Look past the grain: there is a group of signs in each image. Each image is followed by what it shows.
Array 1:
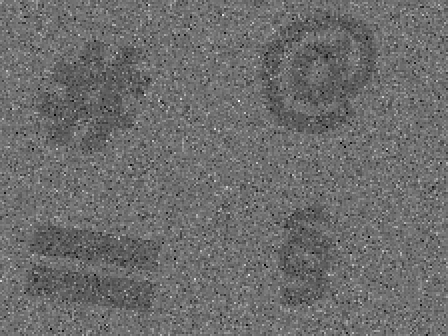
top left: dark hash sign; top right: dark at sign; bottom left: dark equals sign; bottom right: dark section sign
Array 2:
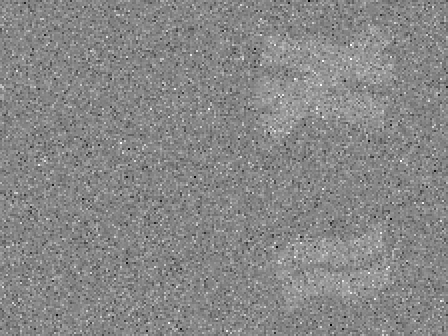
top right: light not-equal sign; bottom right: light approximately sign
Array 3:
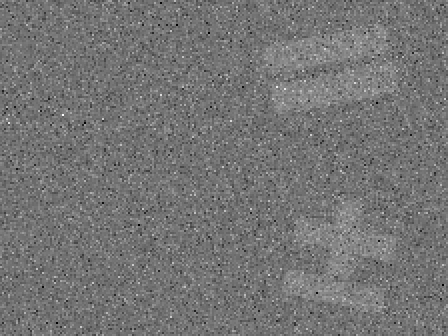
top right: light equals sign; bottom right: light plus-minus sign
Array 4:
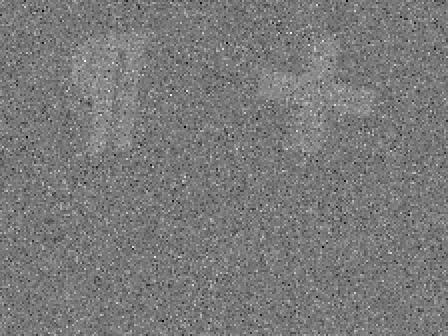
top left: light pilcrow; top right: light plus sign
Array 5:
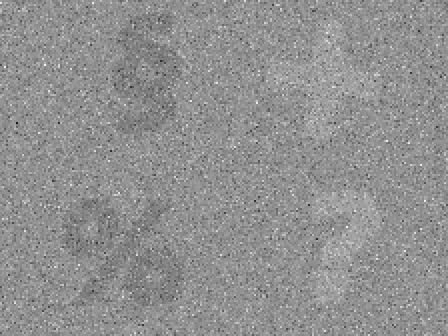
top left: dark section sign; top right: light plus sign; bottom left: dark percent sign; bottom right: light question mark
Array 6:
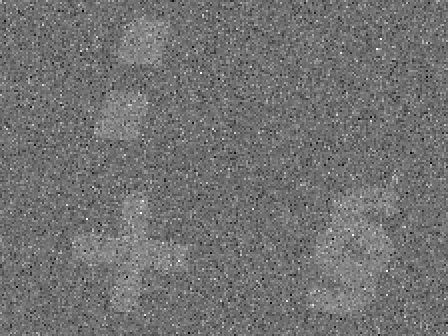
top left: light colon; bottom left: light plus sign; bottom right: light section sign
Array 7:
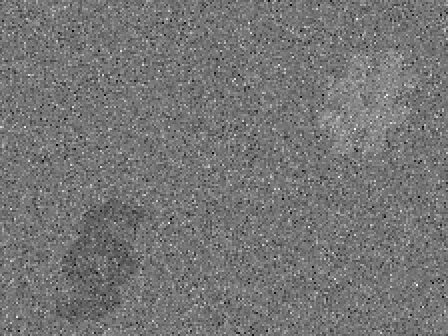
top right: light hash sign; bottom left: dark section sign
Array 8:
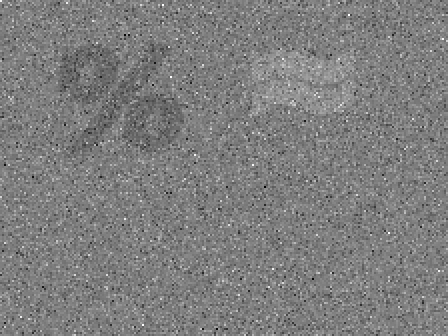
top left: dark percent sign; top right: light approximately sign
